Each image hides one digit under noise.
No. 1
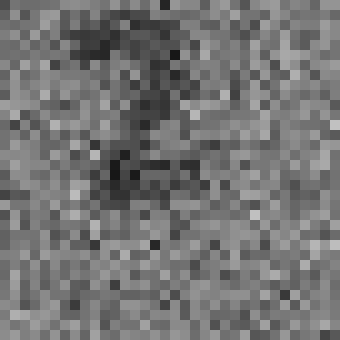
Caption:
dark 2
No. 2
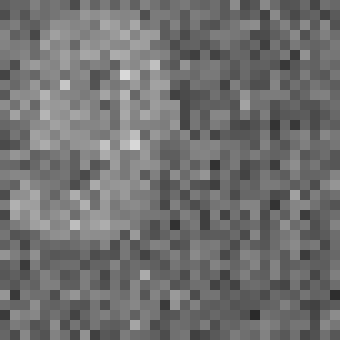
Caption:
light 9
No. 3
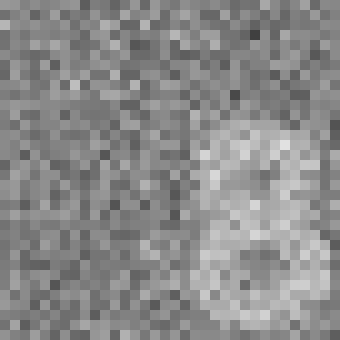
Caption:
light 8
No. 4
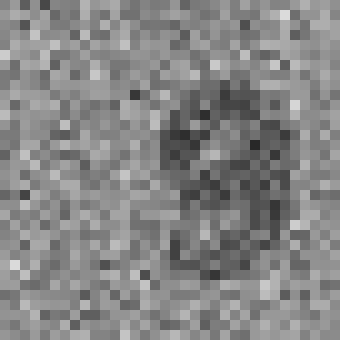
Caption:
dark 9
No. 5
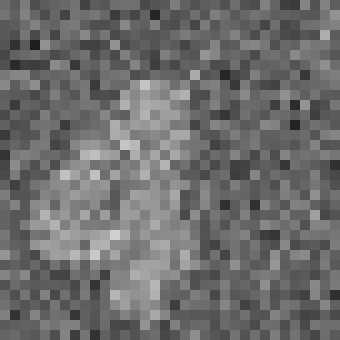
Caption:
light 4
